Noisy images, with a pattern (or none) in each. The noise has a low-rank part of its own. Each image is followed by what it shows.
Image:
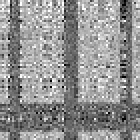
bands of rows crossing bands of columns
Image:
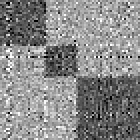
blocks along the diagonal
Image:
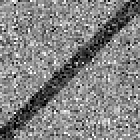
a diagonal band
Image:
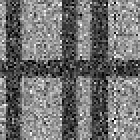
bands of rows crossing bands of columns
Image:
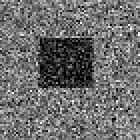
one block
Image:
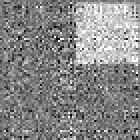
one block
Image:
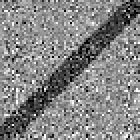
a diagonal band
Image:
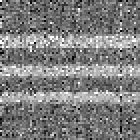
bands of rows
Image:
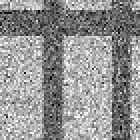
bands of rows crossing bands of columns
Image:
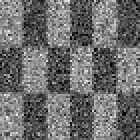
a checkerboard
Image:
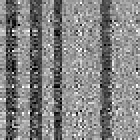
bands of columns
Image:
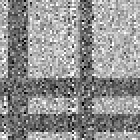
bands of rows crossing bands of columns
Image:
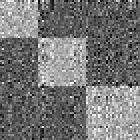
blocks along the diagonal
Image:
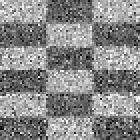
a checkerboard
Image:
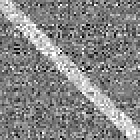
a diagonal band
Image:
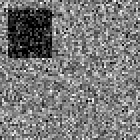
one block
